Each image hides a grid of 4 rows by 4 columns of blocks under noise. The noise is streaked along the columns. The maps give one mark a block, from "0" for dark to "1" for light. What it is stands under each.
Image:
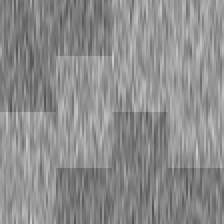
0 0 1 1
0 1 1 1
1 1 0 1
1 0 0 0
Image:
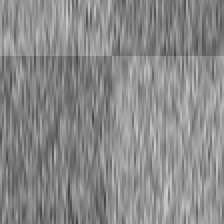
1 1 0 0
0 0 1 1
0 0 1 1
0 0 1 1
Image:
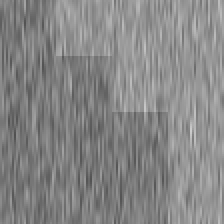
0 1 1 1
0 0 1 1
0 0 0 1
0 0 0 1
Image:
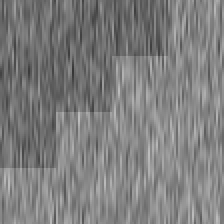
0 0 0 1
0 0 1 1
0 1 1 1
1 1 1 1
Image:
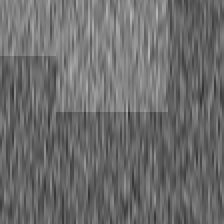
1 1 1 0
0 1 1 0
0 0 0 0
0 0 0 0
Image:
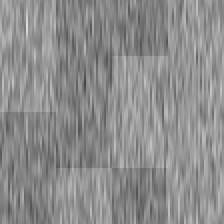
1 0 0 1
1 0 1 1
0 0 1 1
0 1 0 1
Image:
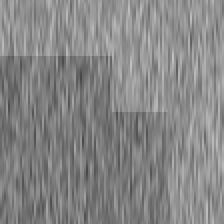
1 1 1 1
0 0 1 1
0 0 0 1
0 0 0 1
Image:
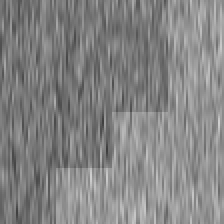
0 0 0 1
0 0 0 1
0 0 1 1
0 1 1 1
